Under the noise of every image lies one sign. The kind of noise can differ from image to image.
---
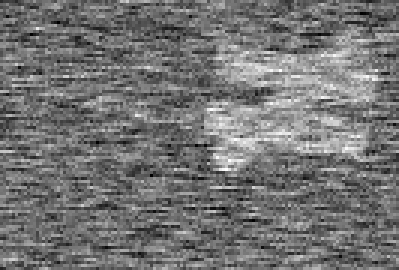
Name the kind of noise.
streaked along the rows
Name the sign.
not-equal sign
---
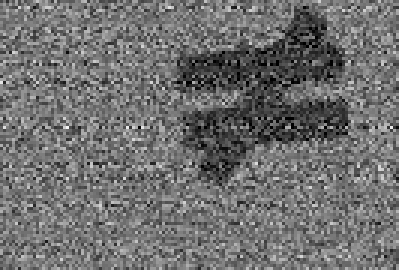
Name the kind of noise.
rows of uneven size
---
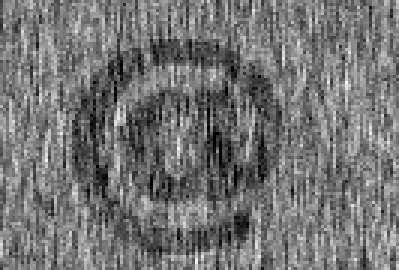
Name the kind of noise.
streaked along the columns
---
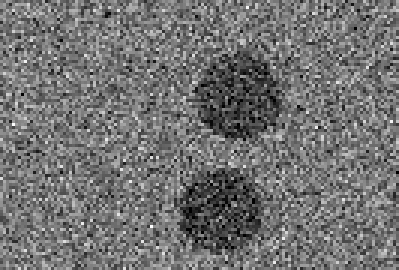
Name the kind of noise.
independent entries
